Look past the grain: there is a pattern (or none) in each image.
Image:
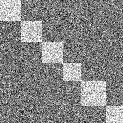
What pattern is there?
blocks along the diagonal
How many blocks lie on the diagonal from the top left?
6
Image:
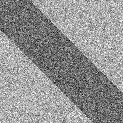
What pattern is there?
a diagonal band
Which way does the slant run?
top left to bottom right
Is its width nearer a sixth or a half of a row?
a half
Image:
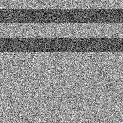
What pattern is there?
bands of rows
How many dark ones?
2
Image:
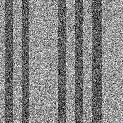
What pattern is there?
bands of columns
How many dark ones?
5
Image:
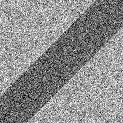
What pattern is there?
a diagonal band
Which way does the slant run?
bottom left to top right
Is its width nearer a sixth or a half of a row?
a half
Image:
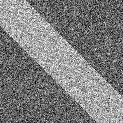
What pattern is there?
a diagonal band
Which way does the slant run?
top left to bottom right
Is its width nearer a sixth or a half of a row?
a half
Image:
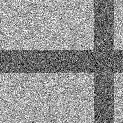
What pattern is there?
bands of rows crossing bands of columns
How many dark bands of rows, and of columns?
1 and 1
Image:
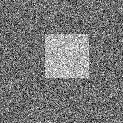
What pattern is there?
one block
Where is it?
centre
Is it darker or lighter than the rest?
lighter
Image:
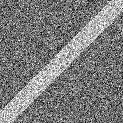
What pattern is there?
a diagonal band
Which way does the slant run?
bottom left to top right
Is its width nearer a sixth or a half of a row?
a sixth
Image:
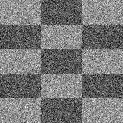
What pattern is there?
a checkerboard
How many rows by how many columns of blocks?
5 by 3
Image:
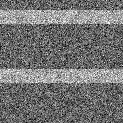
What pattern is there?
bands of rows
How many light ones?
2
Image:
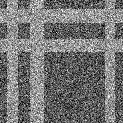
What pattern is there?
bands of rows crossing bands of columns
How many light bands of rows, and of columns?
2 and 3
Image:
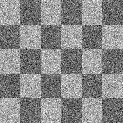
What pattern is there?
a checkerboard
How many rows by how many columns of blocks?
5 by 6
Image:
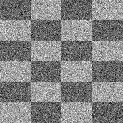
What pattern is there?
a checkerboard
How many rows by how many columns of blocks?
6 by 4
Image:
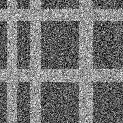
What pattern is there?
bands of rows crossing bands of columns
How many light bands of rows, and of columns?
2 and 3
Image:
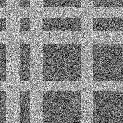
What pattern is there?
bands of rows crossing bands of columns
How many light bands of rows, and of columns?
3 and 3
